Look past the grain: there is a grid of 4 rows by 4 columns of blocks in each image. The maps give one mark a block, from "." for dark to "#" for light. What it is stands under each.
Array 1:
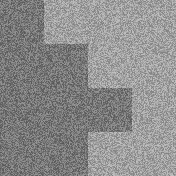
.###
..##
...#
..##
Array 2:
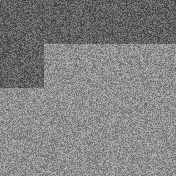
....
.###
####
####
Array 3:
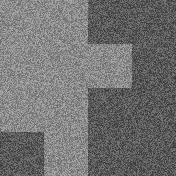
##..
###.
##..
.#..
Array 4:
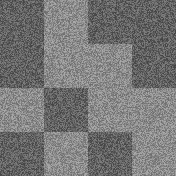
.#..
.##.
#.##
.#.#
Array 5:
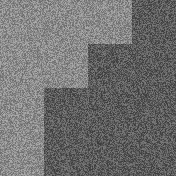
###.
##..
#...
#...
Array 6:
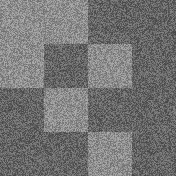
##..
#.#.
.#..
..#.
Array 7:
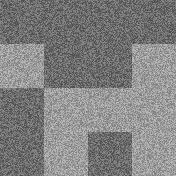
....
#..#
.###
.#.#
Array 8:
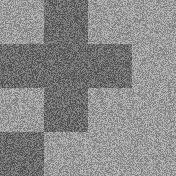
#.##
...#
#.##
.###
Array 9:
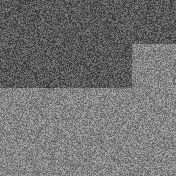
....
...#
####
####
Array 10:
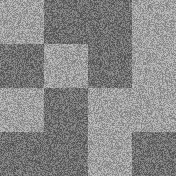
#..#
.#.#
#.##
..#.
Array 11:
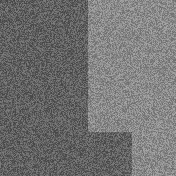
..##
..##
..##
...#
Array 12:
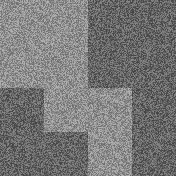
##..
##..
.##.
..#.
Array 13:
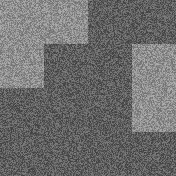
##..
#..#
...#
....
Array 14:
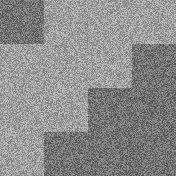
.###
###.
##..
#...
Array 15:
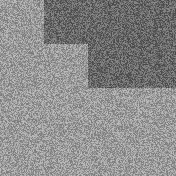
#...
##..
####
####
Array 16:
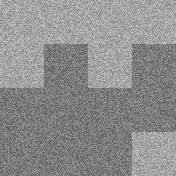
####
#.#.
....
...#
